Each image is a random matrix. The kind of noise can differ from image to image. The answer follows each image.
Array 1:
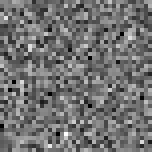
independent entries
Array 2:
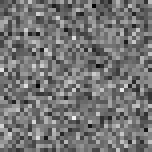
independent entries
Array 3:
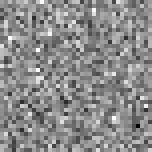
independent entries
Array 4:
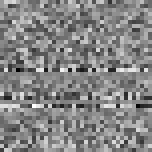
rows of uneven size
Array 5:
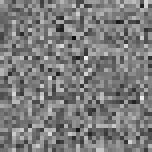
low rank plus noise
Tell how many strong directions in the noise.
three or four
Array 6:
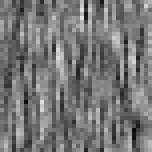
streaked along the columns
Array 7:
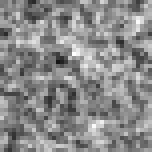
blotchy
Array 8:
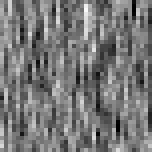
streaked along the columns
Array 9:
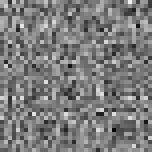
low rank plus noise
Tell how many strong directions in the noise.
two
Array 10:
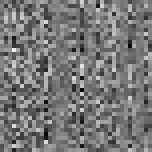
columns of uneven size
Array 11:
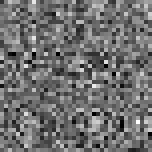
low rank plus noise
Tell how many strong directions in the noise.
three or four
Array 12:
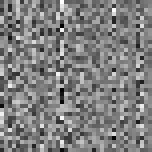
columns of uneven size
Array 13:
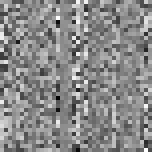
columns of uneven size
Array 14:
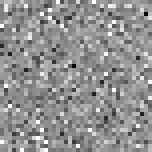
heavy tails
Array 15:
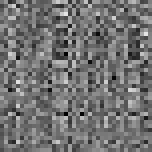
low rank plus noise
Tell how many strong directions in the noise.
one
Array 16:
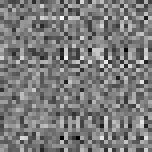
low rank plus noise
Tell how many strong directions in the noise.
one
